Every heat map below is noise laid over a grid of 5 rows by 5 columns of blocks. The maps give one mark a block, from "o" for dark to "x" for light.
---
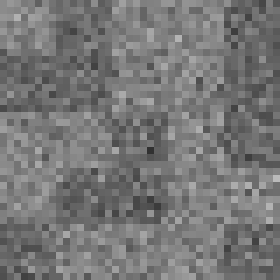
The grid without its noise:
xoxxo
ooxxo
xxoxo
xooxx
oxxxo
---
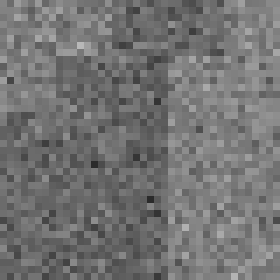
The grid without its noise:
xxoox
xooxx
oooxx
oooxx
oooxx
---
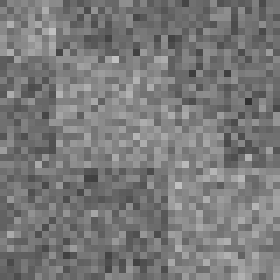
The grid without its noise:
xoooo
oxxoo
oxxxo
oooxx
oooxx
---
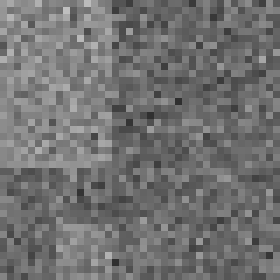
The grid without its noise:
xxooo
xxooo
xxooo
ooooo
oxooo
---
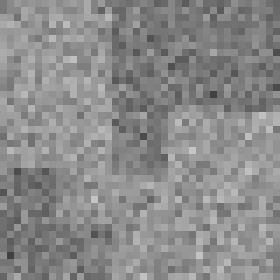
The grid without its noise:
xxooo
xxooo
xxoxx
oxxxx
ooxxx
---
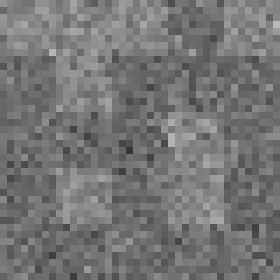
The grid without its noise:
xxxox
oxooo
oooxo
oxoxo
ooooo
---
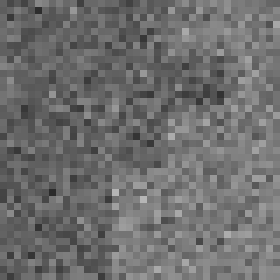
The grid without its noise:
oooxx
oooox
oooxx
ooxxx
ooxxx
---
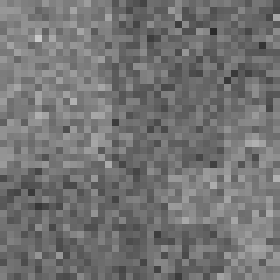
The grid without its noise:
xxooo
xxooo
xxoox
oooxx
oooox
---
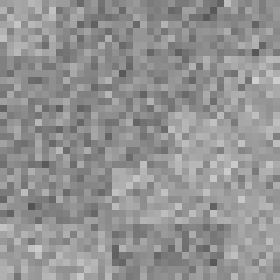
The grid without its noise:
xoooo
oooox
oooxx
ooxxx
xxoox
